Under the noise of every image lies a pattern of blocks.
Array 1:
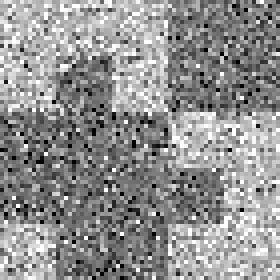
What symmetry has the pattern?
mirrored about the diagonal from the bottom left
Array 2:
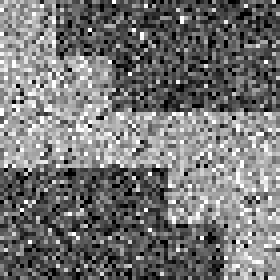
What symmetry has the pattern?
the same after a half turn
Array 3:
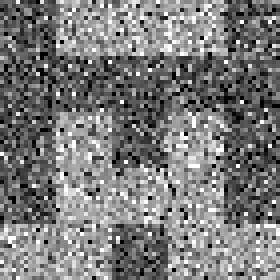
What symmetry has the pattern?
left and right mirror each other
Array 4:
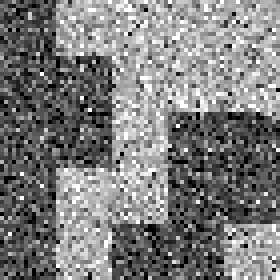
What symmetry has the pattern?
no symmetry
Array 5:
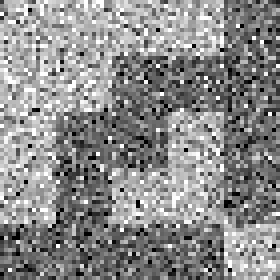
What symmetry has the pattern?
mirrored about the diagonal from the top left
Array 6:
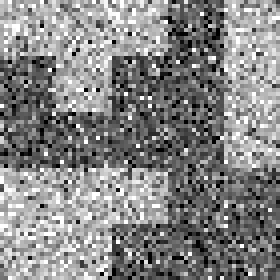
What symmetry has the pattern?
no symmetry
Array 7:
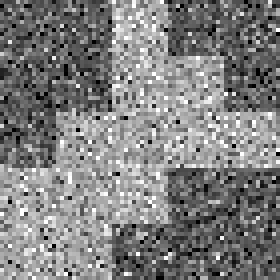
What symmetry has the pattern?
mirrored about the diagonal from the bottom left
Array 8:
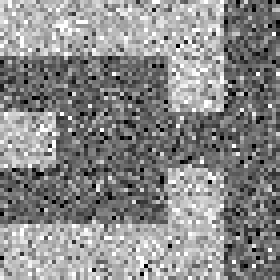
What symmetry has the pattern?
top and bottom mirror each other
